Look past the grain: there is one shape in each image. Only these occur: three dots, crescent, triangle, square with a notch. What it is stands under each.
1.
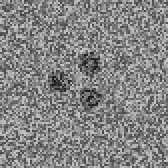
three dots
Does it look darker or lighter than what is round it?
darker
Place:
centre
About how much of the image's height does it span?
a third
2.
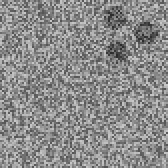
three dots
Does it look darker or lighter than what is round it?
darker
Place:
top right
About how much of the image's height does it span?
a third
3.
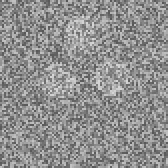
three dots
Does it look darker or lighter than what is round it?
lighter
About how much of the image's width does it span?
half
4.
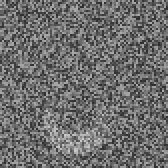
crescent
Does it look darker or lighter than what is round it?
lighter
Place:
bottom middle
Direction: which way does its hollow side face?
up
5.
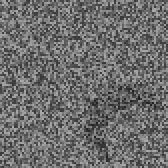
crescent
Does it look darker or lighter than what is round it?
darker
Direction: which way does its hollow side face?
down and right
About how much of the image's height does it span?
half
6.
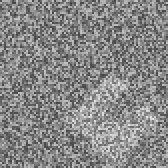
square with a notch
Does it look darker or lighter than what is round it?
lighter
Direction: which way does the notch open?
up and right
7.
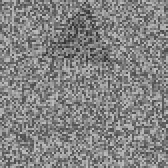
triangle
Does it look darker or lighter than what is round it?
darker
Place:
top middle
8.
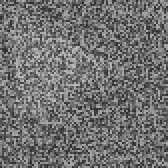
triangle
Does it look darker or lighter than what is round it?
lighter
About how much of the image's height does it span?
two thirds
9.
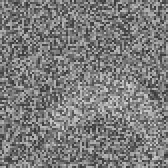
crescent
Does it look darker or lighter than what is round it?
lighter
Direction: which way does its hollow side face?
down
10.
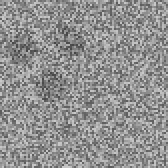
three dots
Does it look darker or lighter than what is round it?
darker
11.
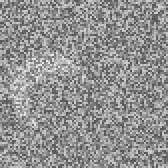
crescent
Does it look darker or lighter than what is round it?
lighter
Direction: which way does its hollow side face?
down and right
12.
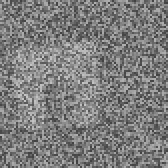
square with a notch
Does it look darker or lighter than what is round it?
lighter
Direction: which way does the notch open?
down
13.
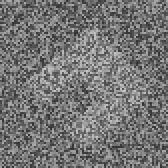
square with a notch
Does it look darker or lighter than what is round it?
lighter
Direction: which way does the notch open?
down and left
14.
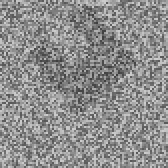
square with a notch
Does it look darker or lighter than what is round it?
darker
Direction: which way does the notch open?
up and left
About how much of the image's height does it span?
two thirds
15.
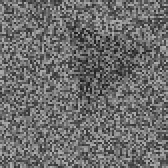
triangle
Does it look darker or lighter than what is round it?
darker
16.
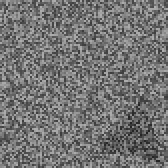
triangle
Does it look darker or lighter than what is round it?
darker
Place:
bottom right
